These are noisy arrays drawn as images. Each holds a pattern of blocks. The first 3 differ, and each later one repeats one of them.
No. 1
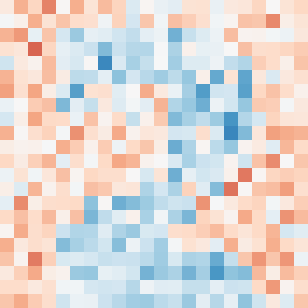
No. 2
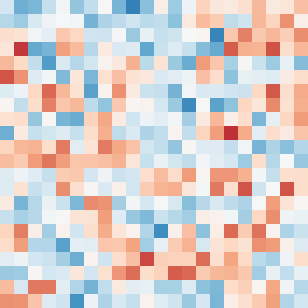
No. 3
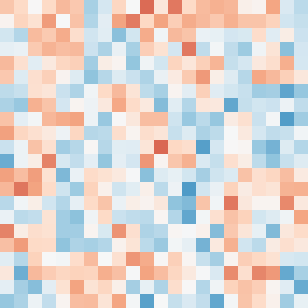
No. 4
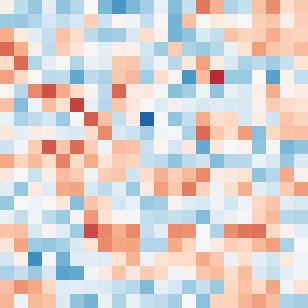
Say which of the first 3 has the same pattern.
2
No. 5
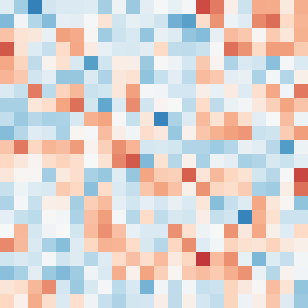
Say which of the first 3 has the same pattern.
2
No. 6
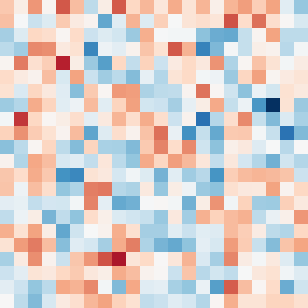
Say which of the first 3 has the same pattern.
3
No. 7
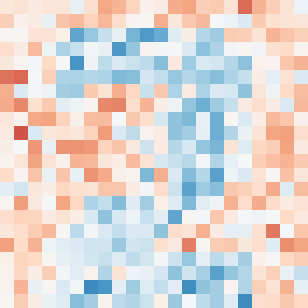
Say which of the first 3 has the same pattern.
1
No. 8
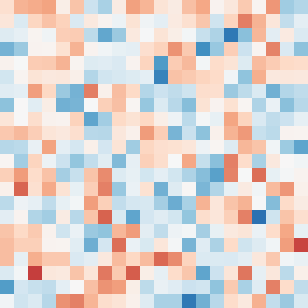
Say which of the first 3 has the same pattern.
3
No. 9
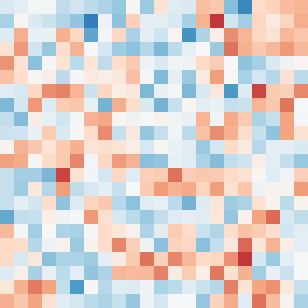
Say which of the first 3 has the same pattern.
2
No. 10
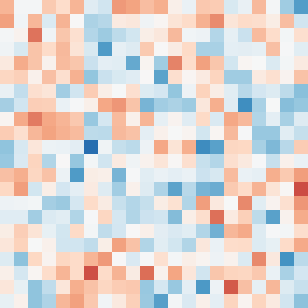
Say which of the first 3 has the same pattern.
3
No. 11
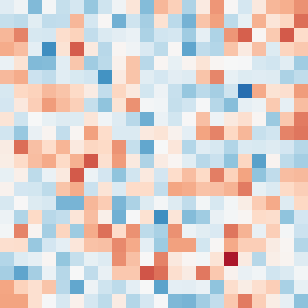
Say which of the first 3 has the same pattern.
2
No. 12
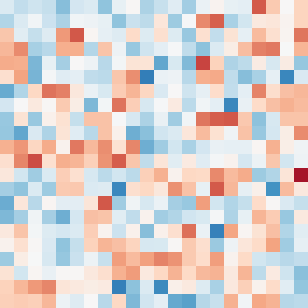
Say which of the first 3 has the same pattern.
2
